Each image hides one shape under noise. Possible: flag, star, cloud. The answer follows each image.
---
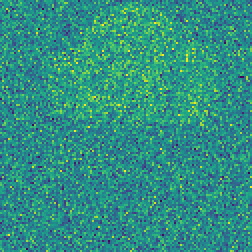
light cloud
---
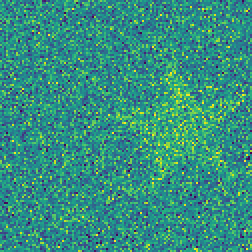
light star
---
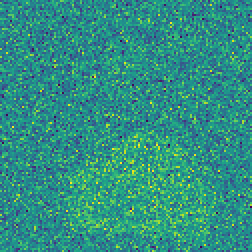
light cloud
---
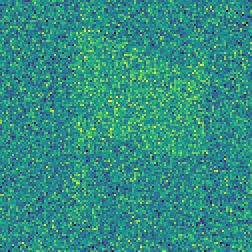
light flag
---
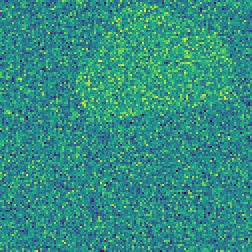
light cloud
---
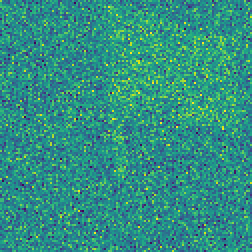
light flag
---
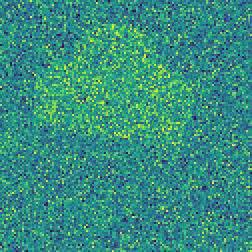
light cloud
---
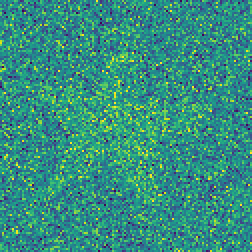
light star
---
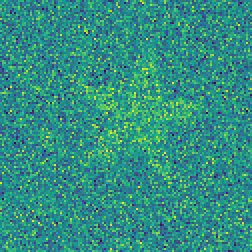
light star
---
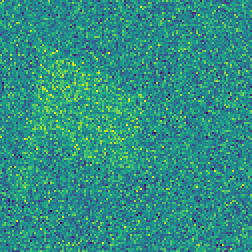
light flag
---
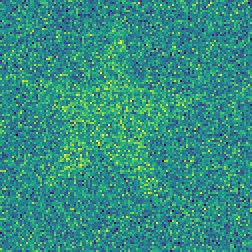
light star
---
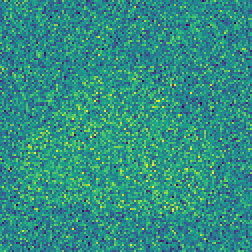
light cloud
